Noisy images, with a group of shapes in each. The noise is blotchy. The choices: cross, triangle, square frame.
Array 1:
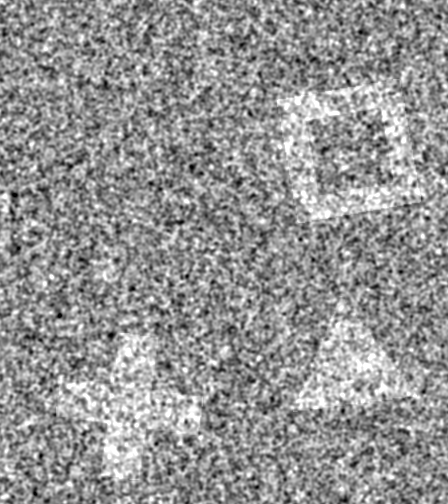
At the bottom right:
triangle
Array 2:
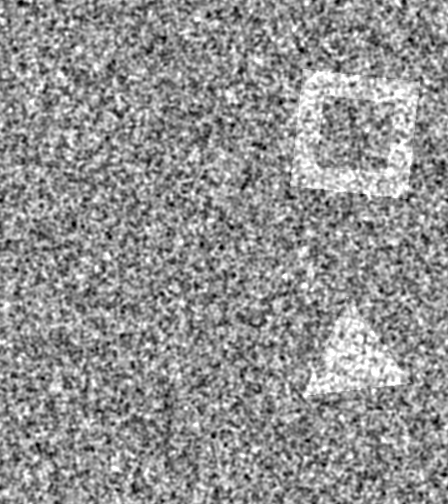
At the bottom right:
triangle
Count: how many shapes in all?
2
